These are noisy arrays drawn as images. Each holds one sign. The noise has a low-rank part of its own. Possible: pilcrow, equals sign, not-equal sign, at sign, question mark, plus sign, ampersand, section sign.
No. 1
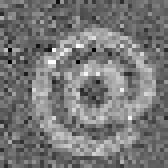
at sign
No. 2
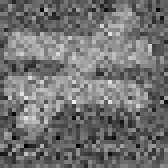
not-equal sign
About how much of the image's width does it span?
nearly all
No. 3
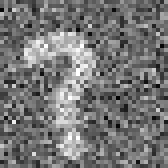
question mark
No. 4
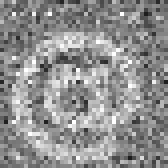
at sign
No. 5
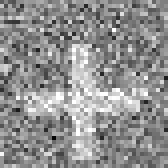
plus sign
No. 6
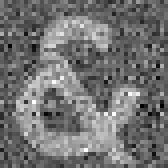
ampersand
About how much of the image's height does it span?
nearly all
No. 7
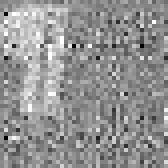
pilcrow
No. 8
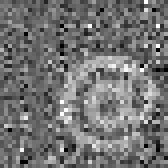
at sign
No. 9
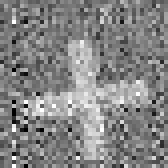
plus sign
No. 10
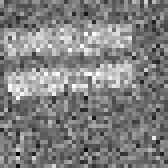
equals sign
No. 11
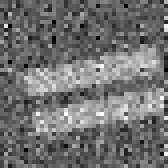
equals sign
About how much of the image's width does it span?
nearly all
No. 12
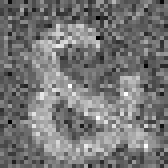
ampersand
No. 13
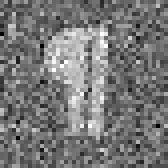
pilcrow
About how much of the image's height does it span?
two thirds
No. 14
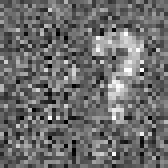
question mark
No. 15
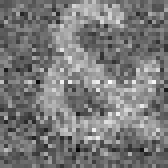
ampersand
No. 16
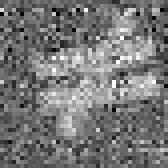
not-equal sign
